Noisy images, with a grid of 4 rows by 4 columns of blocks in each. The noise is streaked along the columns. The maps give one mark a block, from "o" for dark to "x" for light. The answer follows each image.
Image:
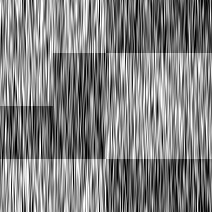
xxoo
xoxx
ooxx
xxoo
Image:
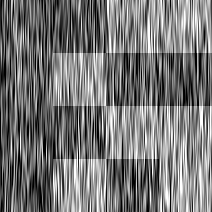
ooxx
oxoo
ooxx
oxox
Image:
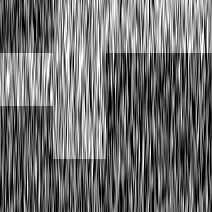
oxxx
xxoo
oxoo
oooo
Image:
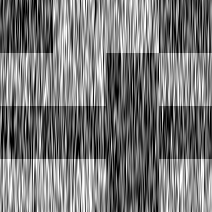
oxxo
xxox
oooo
xxox
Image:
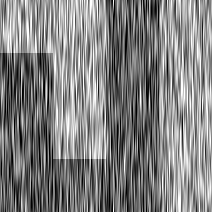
xxox
oxox
oxox
ooox
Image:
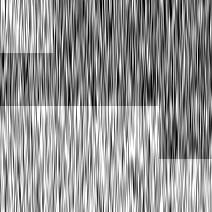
xooo
oooo
xxxo
xxxx
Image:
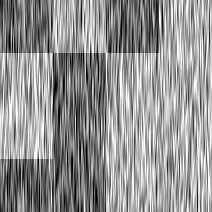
oxox
xoxx
xoxx
ooxx
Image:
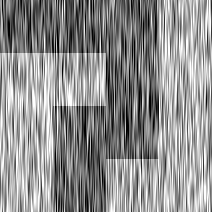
ooox
xxox
xoox
xoxx
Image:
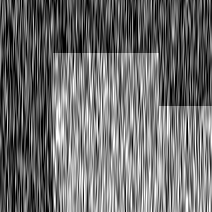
oooo
oxxo
oxxx
oxxx
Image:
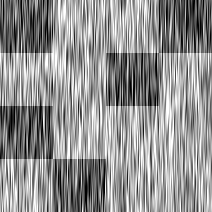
oxxo
xxox
oxxx
xoxx
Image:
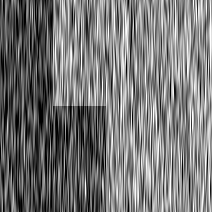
oxxx
oxxx
ooxx
ooxx
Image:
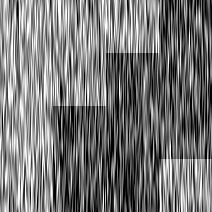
xxxo
xxoo
xooo
xoox
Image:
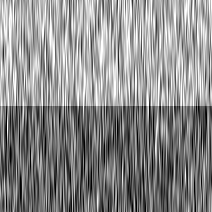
xxxx
xxxx
oooo
oooo
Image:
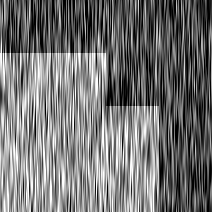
oooo
xxoo
xxxo
xxxo
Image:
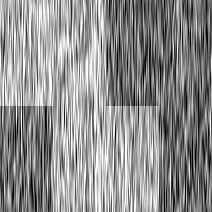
xxoo
xxoo
oxxo
oxxo
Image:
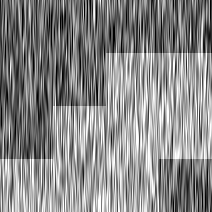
oooo
ooxx
oxxx
xxxo
